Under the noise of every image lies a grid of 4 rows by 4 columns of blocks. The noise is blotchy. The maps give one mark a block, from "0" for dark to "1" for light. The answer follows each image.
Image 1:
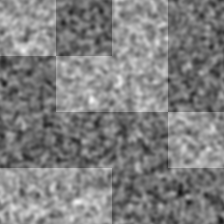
1010
0110
0001
1100
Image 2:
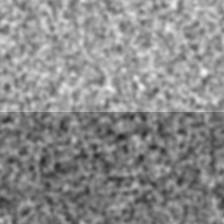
1111
1111
0000
0000
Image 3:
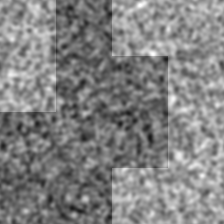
1011
1001
0001
0011
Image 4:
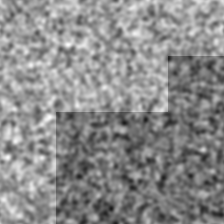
1111
1110
1000
1000
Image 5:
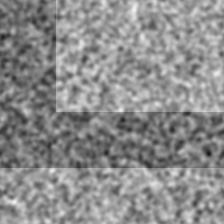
0111
0111
0000
1111
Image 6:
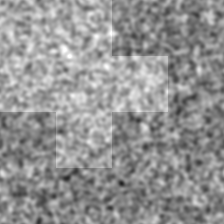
1100
1110
0100
0000
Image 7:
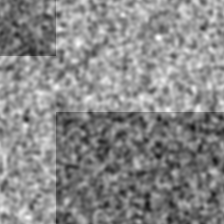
0111
1111
1000
1000
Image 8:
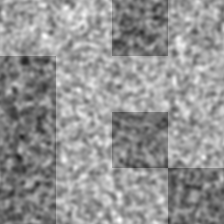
1101
0111
0101
0110
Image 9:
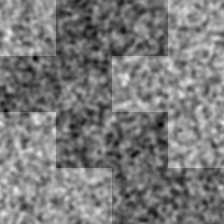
1001
0011
1001
1100
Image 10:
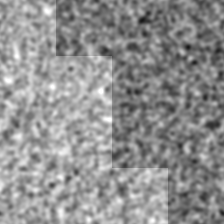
1000
1100
1100
1110
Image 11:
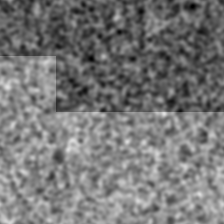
0000
1000
1111
1111
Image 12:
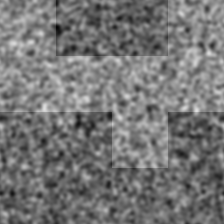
1001
1111
0010
0000
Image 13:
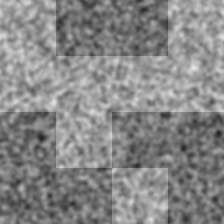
1001
1111
0100
0010
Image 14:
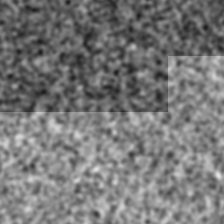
0000
0001
1111
1111
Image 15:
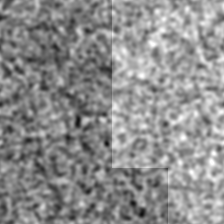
0011
0011
0011
0001
